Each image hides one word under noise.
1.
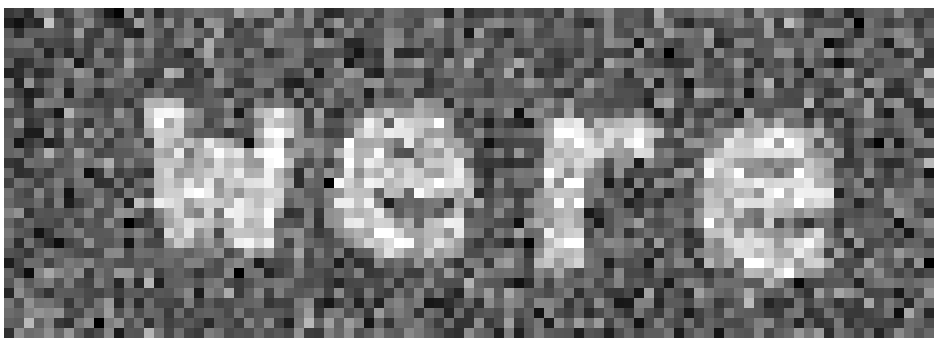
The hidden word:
were
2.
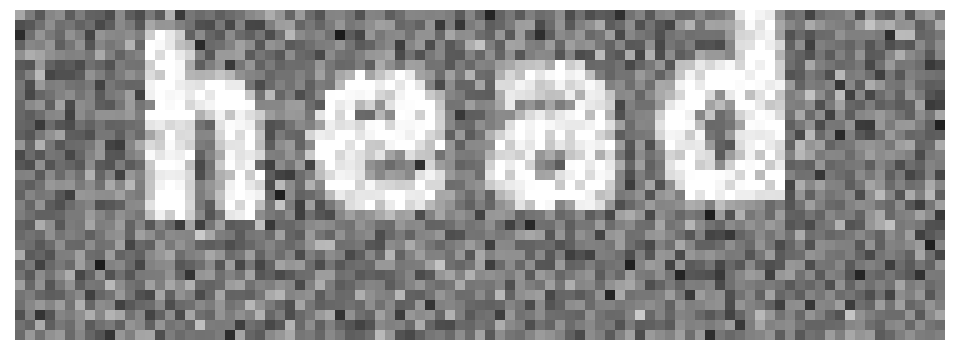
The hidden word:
head
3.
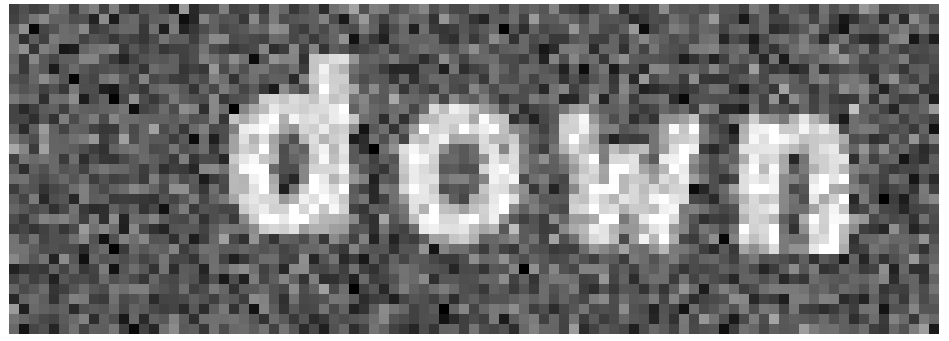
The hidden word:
down
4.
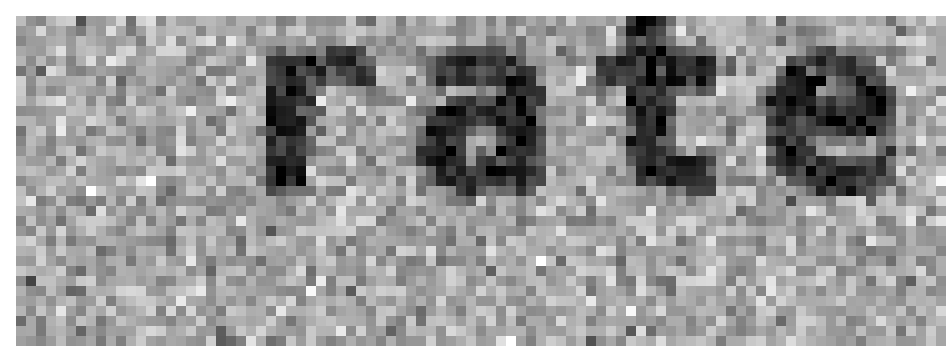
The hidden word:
rate
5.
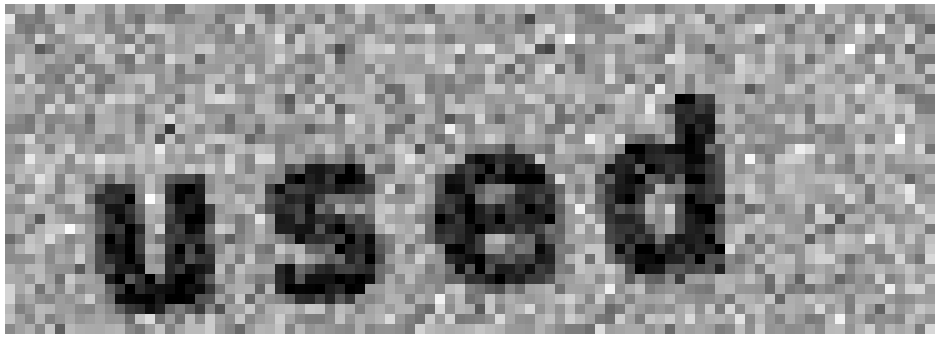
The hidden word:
used
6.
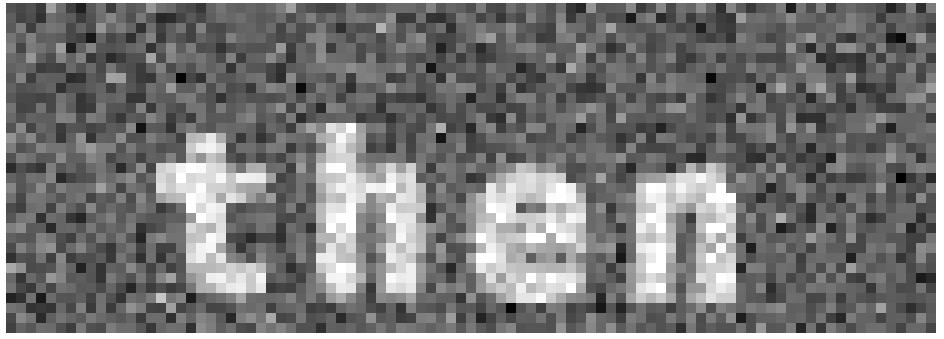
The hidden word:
then
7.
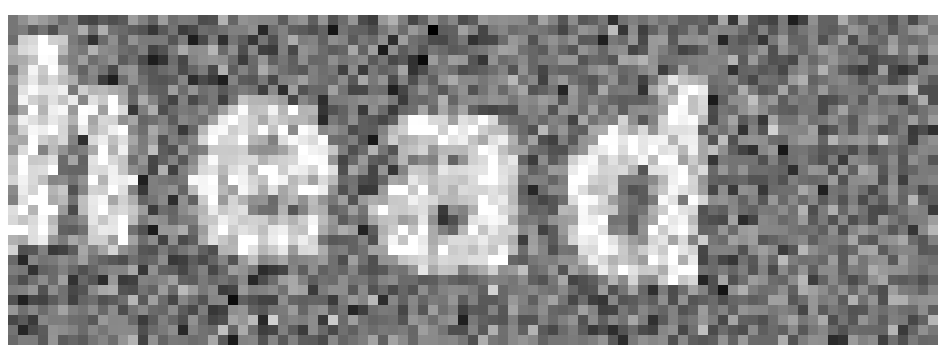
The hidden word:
head
